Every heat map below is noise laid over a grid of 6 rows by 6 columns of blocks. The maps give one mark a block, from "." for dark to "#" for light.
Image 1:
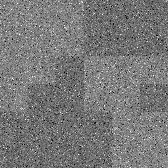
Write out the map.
###...
###...
##.###
#..##.
....##
....##
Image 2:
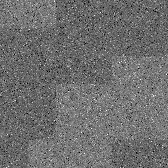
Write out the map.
##....
......
....##
..####
..####
.###..
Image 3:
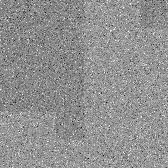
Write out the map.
...##.
...###
...###
...###
##.###
######
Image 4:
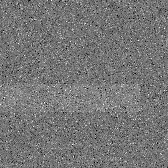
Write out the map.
......
......
......
#####.
......
......
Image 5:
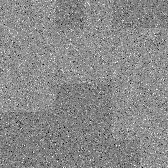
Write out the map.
##.#..
######
######
##..##
....##
.....#
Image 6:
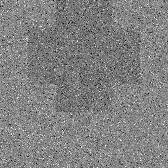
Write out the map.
##..##
#....#
#....#
##..##
######
######
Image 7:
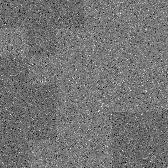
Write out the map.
...###
#.####
.#####
..####
..##..
.###..
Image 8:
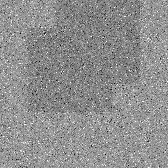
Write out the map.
##...#
#....#
#....#
#...##
######
######
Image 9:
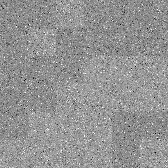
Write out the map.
..#...
.#....
...###
..####
.###..
####.#
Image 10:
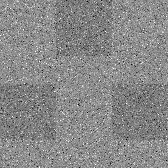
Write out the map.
##..##
##..##
######
..##..
..##..
######
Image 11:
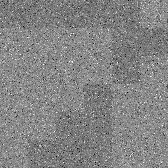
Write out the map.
.....#
####..
####.#
###.##
##..##
#...##
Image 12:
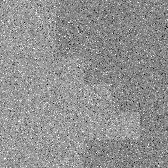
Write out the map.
##....
##....
###...
####..
#####.
###...
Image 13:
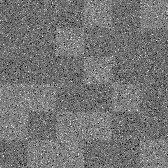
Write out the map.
...#.#
..#...
...#..
##..#.
#.##..
.##..#
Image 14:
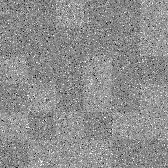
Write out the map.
..#..#
.....#
#..#..
.#.#.#
#.#.##
.###..
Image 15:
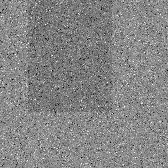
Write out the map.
#...##
#...##
#...##
#...##
######
######
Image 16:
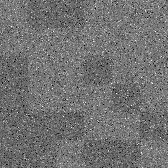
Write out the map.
#..###
######
.##.##
.###.#
...##.
..#..#
